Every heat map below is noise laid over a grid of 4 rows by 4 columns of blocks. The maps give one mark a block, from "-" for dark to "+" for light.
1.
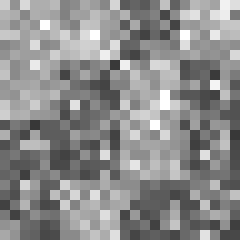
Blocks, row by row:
+ + - +
+ - + -
- - + -
- + - -
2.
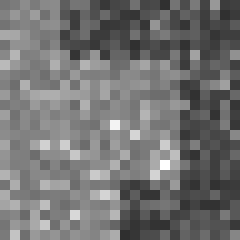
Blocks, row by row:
+ - - -
+ + + -
+ + + -
+ + - -
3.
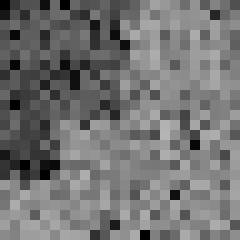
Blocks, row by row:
- - + +
- - + +
- + + +
+ + + +
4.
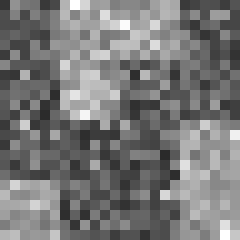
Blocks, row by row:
- + + -
- + - -
- - - +
+ - - +
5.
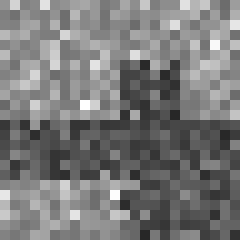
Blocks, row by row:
+ + + +
+ + - +
- - - -
+ + - -
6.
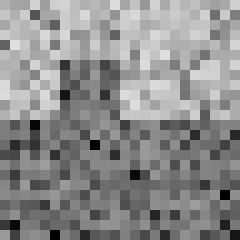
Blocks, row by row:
+ + + +
+ - + +
- - - -
- - - -
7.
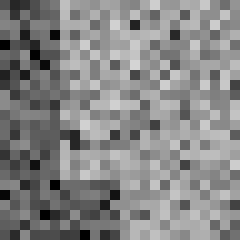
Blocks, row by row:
- + + +
- + + +
- + + +
- - + +
